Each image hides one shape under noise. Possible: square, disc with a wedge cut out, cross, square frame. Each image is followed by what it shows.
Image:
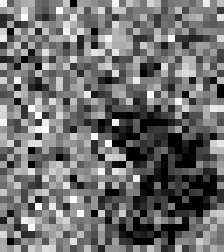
disc with a wedge cut out
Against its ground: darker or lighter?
darker
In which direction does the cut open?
left
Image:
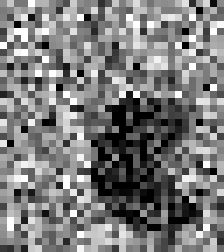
disc with a wedge cut out
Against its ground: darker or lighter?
darker
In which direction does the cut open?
right
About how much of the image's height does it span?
half
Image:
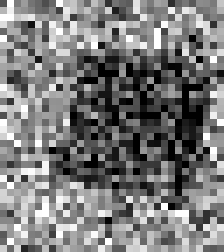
square
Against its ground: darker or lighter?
darker
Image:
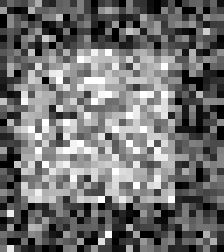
square
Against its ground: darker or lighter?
lighter
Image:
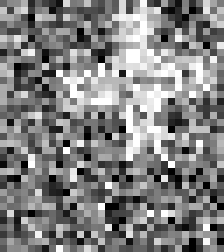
cross
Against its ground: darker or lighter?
lighter
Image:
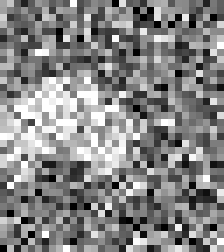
disc with a wedge cut out
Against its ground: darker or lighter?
lighter
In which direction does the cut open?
down
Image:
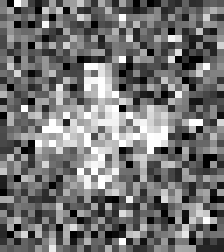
cross
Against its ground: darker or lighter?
lighter
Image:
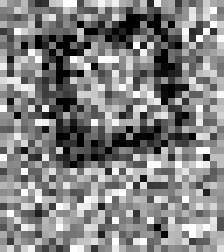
square frame
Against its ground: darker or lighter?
darker
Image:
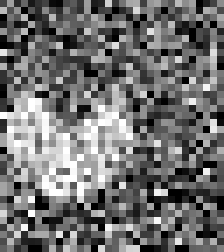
disc with a wedge cut out
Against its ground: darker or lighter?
lighter
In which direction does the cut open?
up
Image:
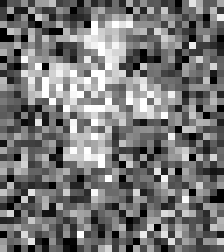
cross
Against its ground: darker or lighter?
lighter
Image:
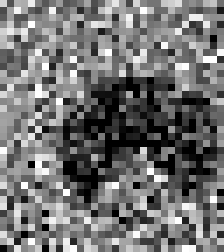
disc with a wedge cut out
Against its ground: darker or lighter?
darker
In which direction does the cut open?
down
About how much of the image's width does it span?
two thirds
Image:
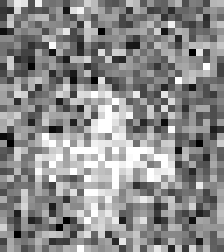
cross
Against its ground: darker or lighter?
lighter
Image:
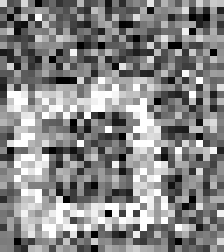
square frame
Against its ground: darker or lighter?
lighter
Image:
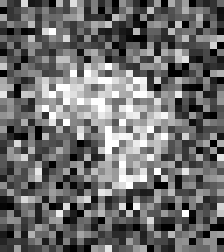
disc with a wedge cut out
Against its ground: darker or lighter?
lighter
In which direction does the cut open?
down and left
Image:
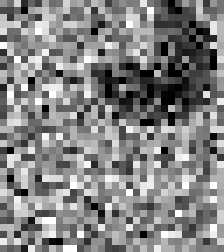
disc with a wedge cut out
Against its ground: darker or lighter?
darker
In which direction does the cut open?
up and left
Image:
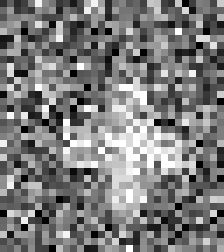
cross
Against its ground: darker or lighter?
lighter
